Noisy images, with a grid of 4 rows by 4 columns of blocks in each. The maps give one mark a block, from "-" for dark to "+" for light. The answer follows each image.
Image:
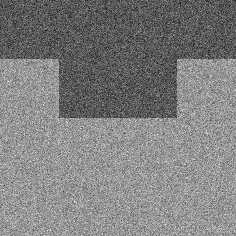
- - - -
+ - - +
+ + + +
+ + + +
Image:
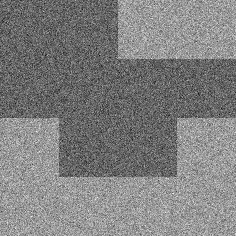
- - + +
- - - -
+ - - +
+ + + +
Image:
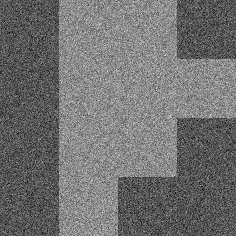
- + + -
- + + +
- + + -
- + - -
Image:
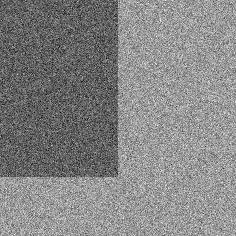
- - + +
- - + +
- - + +
+ + + +
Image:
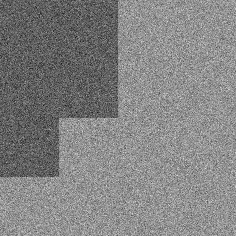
- - + +
- - + +
- + + +
+ + + +
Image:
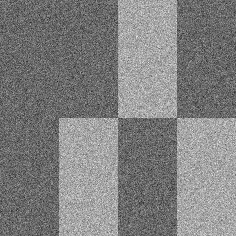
- - + -
- - + -
- + - +
- + - +
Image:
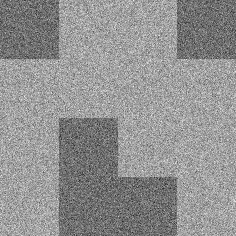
- + + -
+ + + +
+ - + +
+ - - +
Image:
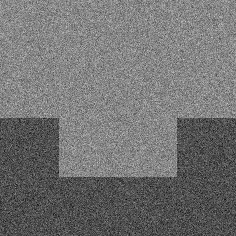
+ + + +
+ + + +
- + + -
- - - -
